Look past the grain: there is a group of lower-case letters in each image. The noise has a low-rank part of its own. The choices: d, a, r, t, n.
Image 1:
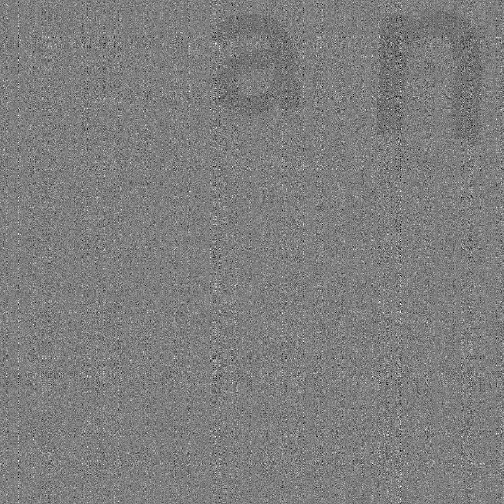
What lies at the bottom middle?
nothing
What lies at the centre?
nothing
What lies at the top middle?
a
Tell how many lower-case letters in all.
2
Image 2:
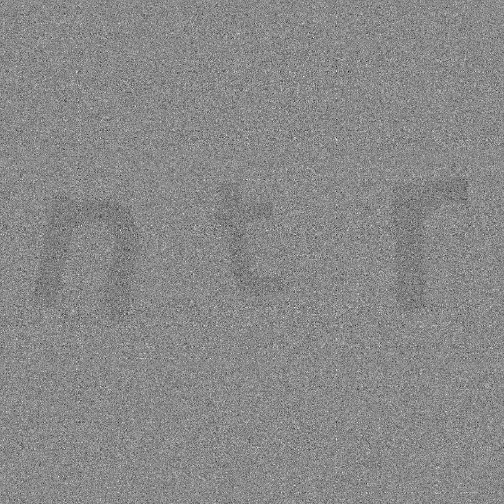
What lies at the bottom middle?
nothing
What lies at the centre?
t
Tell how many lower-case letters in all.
3
